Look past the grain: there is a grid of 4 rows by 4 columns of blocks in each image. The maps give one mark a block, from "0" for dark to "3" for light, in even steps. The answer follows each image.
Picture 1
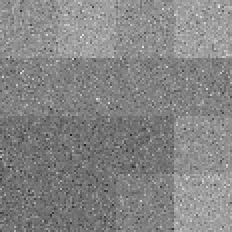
2 3 2 3
1 1 1 1
0 0 0 2
0 0 1 3
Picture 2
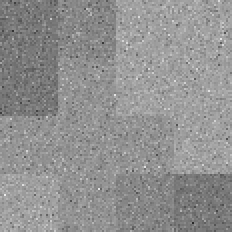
0 1 3 3
0 2 3 3
2 2 2 3
3 2 1 0
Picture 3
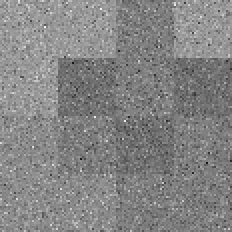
3 3 1 3
3 0 1 0
2 1 0 1
2 2 1 1
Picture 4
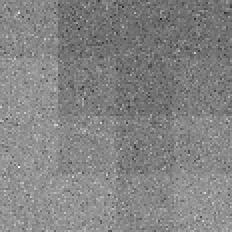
2 0 0 0
3 1 0 1
3 2 1 2
3 3 2 3
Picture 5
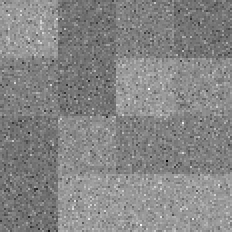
3 0 1 0
1 0 3 2
0 2 1 1
0 3 3 3
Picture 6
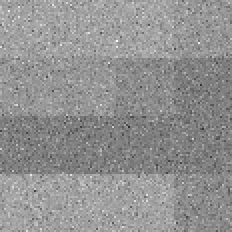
3 3 3 2
2 2 1 0
0 0 0 0
3 3 3 1
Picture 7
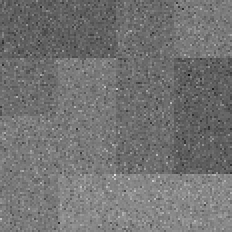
0 0 1 2
1 2 1 0
2 2 1 0
2 3 3 3
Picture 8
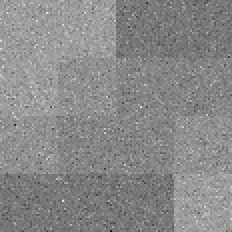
3 3 0 0
3 2 1 1
2 1 1 2
0 0 0 3
